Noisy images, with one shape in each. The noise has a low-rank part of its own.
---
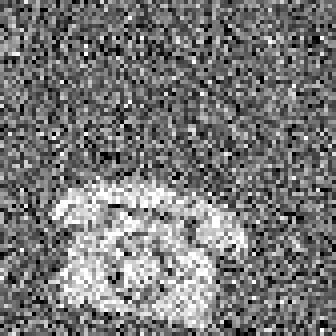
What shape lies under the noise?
telephone
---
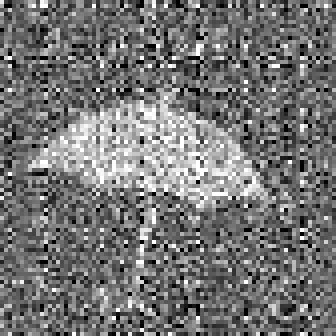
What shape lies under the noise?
umbrella
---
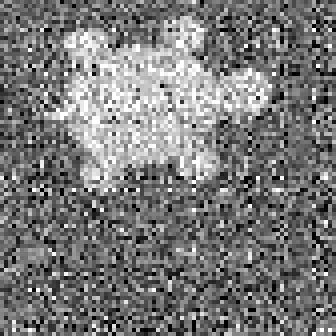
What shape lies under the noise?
turtle
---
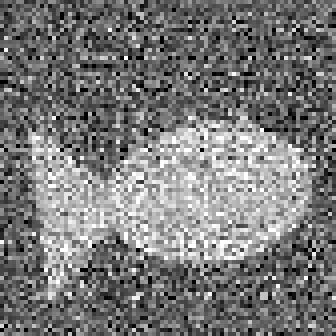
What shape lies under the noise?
fish
